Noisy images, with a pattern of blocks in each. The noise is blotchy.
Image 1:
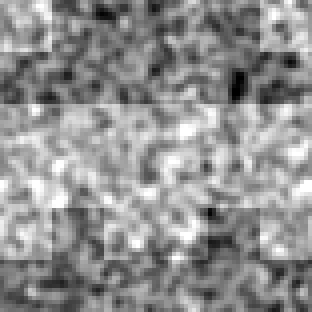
left and right mirror each other
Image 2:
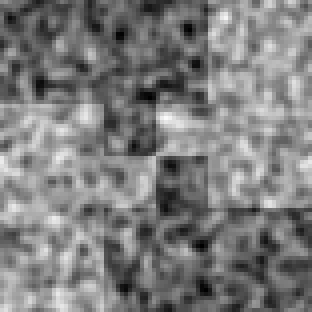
the same after a half turn
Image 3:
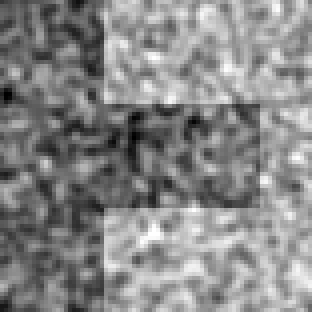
top and bottom mirror each other
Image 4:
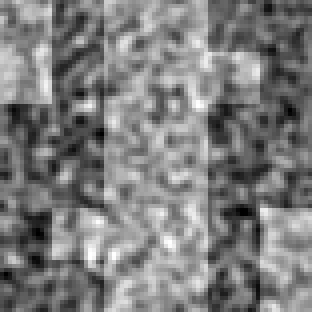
the same after a half turn
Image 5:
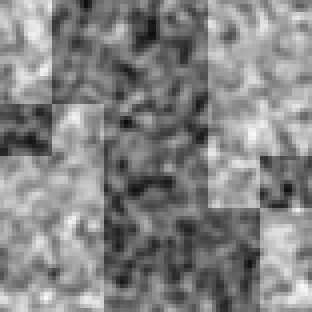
the same after a half turn
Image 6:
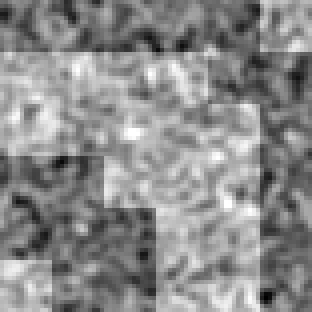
mirrored about the diagonal from the bottom left
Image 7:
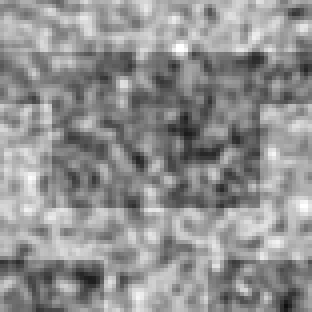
left and right mirror each other
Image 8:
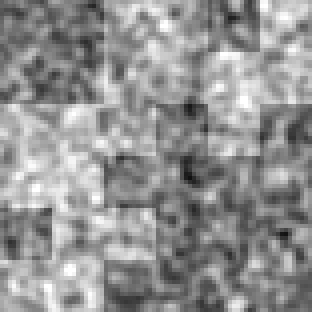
mirrored about the diagonal from the top left
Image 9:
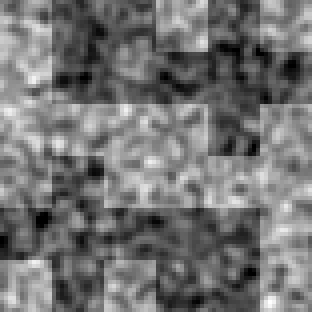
the same after a half turn
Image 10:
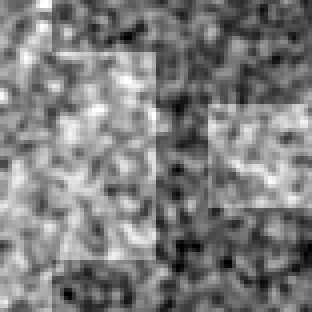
top and bottom mirror each other
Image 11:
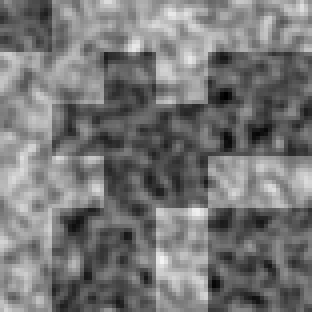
mirrored about the diagonal from the top left
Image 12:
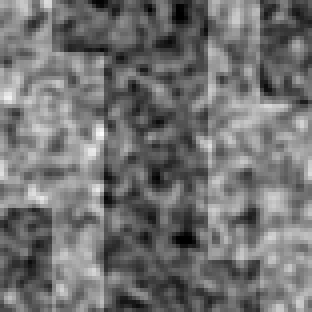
the same after a half turn
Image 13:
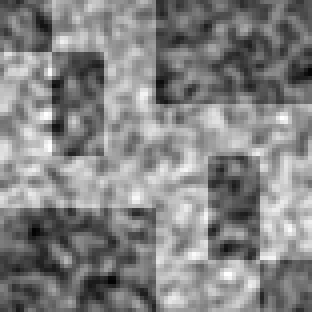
the same after a half turn
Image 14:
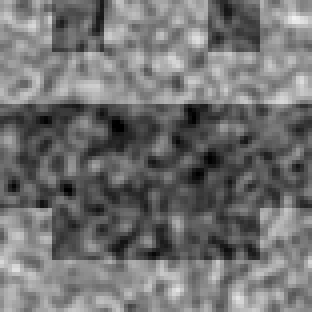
left and right mirror each other
